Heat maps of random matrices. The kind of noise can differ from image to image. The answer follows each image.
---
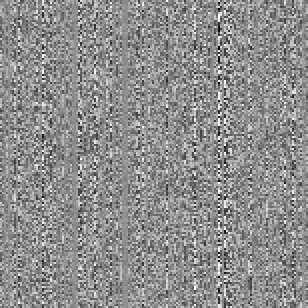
columns of uneven size
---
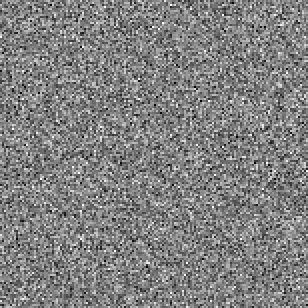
independent entries
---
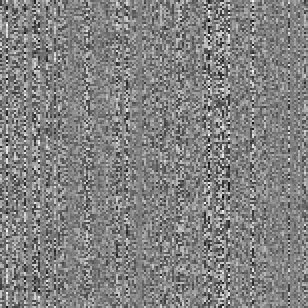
columns of uneven size
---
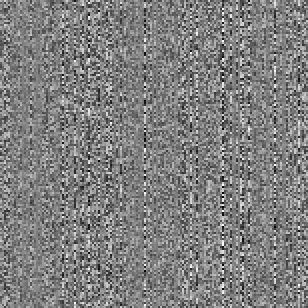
columns of uneven size
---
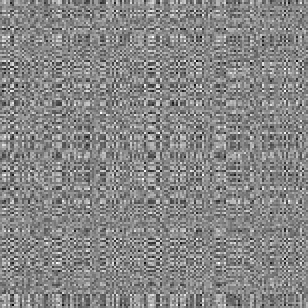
low rank plus noise
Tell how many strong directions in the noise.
one
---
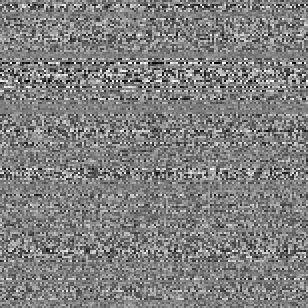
rows of uneven size
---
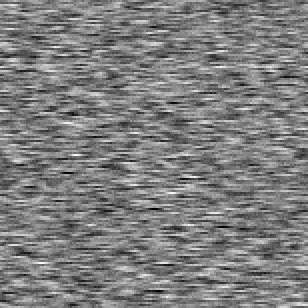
streaked along the rows
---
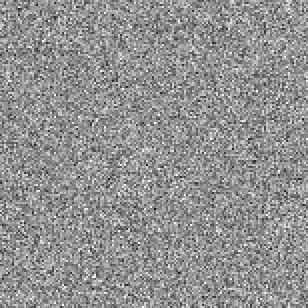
independent entries
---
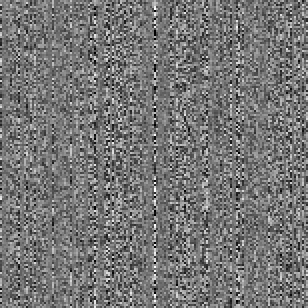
columns of uneven size
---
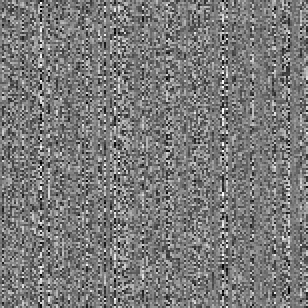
columns of uneven size
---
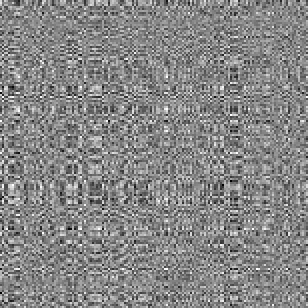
low rank plus noise
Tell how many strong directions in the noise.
two
